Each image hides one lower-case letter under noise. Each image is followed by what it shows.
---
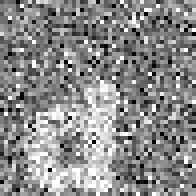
d
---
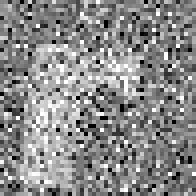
r
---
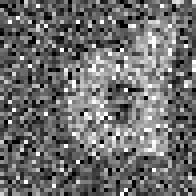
d
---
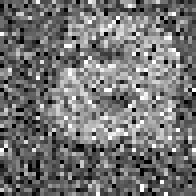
a
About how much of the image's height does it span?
two thirds
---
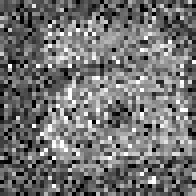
a
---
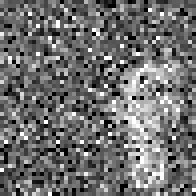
f
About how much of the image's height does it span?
two thirds
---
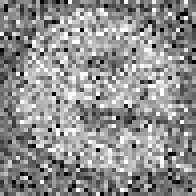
e
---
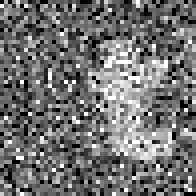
t
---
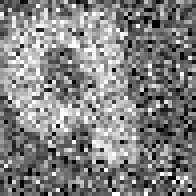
q
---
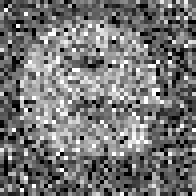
e
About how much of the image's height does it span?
two thirds
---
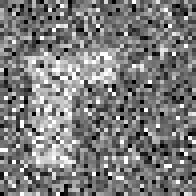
r
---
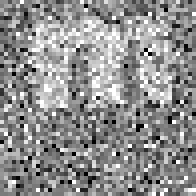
m
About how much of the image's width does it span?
two thirds
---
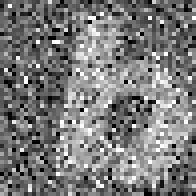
b
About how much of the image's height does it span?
nearly all
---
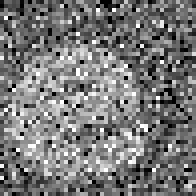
e
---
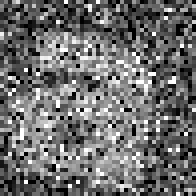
a
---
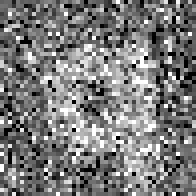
q
